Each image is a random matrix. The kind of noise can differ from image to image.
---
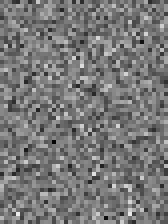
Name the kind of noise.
independent entries
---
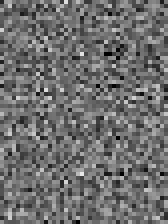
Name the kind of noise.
low rank plus noise
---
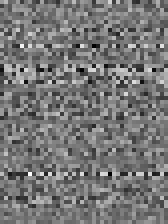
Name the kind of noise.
rows of uneven size
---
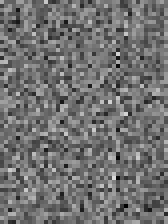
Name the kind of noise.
low rank plus noise
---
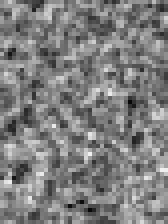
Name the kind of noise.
blotchy
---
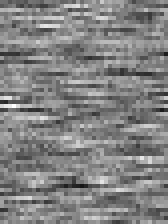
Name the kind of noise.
streaked along the rows
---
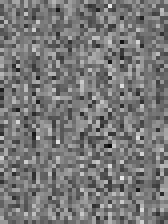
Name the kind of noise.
columns of uneven size
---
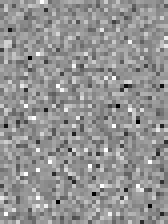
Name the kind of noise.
heavy tails
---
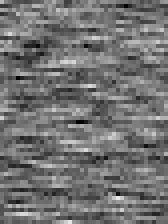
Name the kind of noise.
streaked along the rows
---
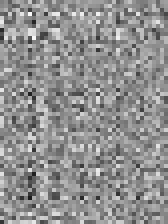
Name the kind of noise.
low rank plus noise
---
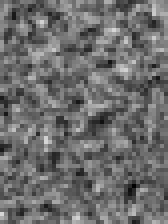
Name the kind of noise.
blotchy
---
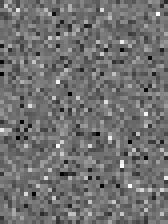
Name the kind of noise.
heavy tails
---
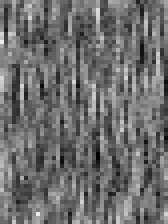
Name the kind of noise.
streaked along the columns
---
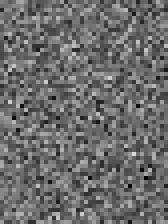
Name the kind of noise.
independent entries
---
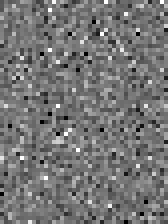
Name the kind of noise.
heavy tails
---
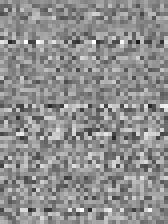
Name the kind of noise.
rows of uneven size
